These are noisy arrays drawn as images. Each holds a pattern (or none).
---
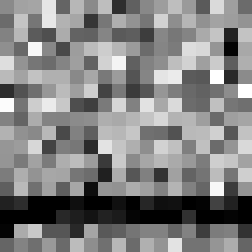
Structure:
one band of rows
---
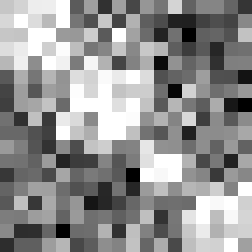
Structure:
blocks along the diagonal
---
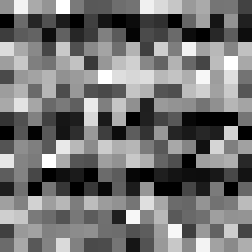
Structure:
bands of rows
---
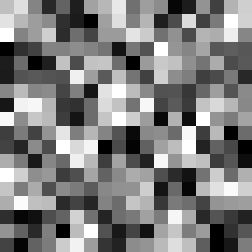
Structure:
a checkerboard
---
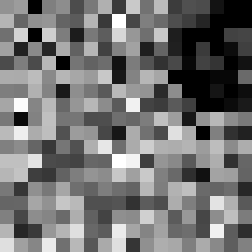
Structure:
one block
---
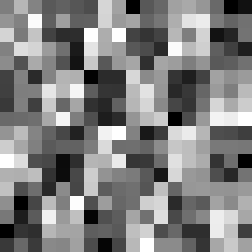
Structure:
a checkerboard
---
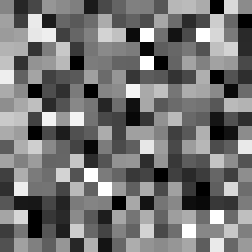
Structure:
only noise
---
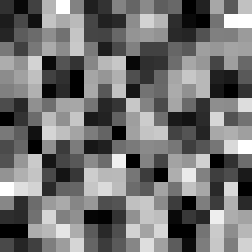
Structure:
a checkerboard
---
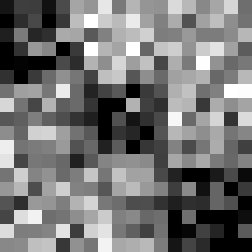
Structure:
blocks along the diagonal
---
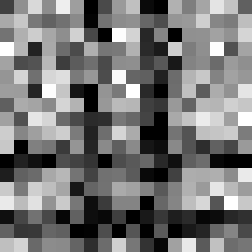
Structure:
bands of rows crossing bands of columns
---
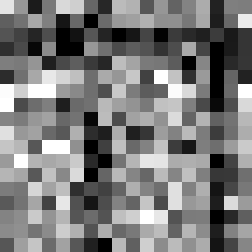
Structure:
bands of rows crossing bands of columns
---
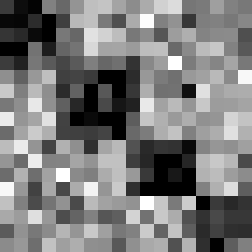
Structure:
blocks along the diagonal
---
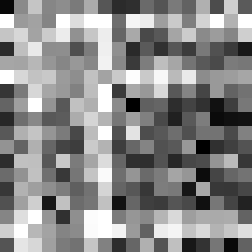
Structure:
bands of rows crossing bands of columns
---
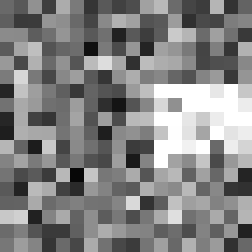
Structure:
one block
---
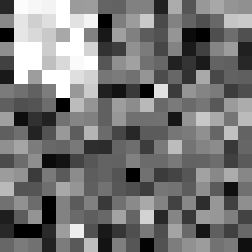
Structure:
one block
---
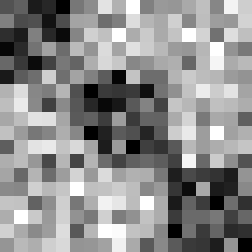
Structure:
blocks along the diagonal
